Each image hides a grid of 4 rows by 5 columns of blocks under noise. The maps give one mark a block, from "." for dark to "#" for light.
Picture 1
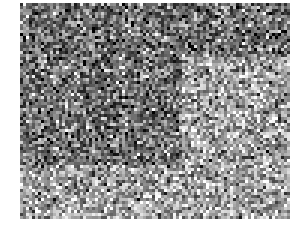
.....
...##
...##
#####
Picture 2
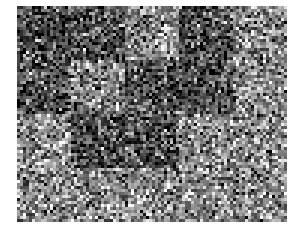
..#.#
.#..#
#..##
#####
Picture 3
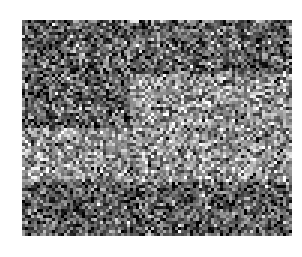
.....
..###
#####
.....
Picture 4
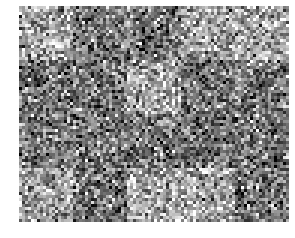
#..##
..#..
.....
#.##.
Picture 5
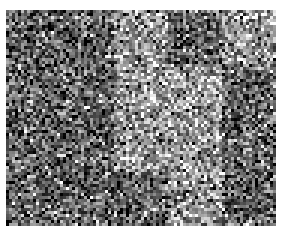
..#.#
..##.
..##.
...#.
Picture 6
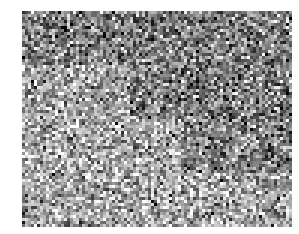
.....
##...
###..
#####
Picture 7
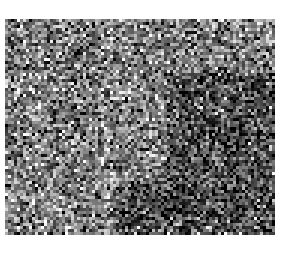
#####
###..
###..
##...
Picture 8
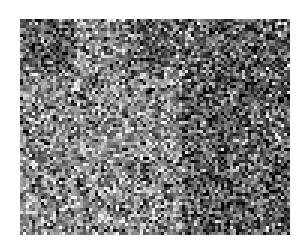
.#...
###..
###..
###..
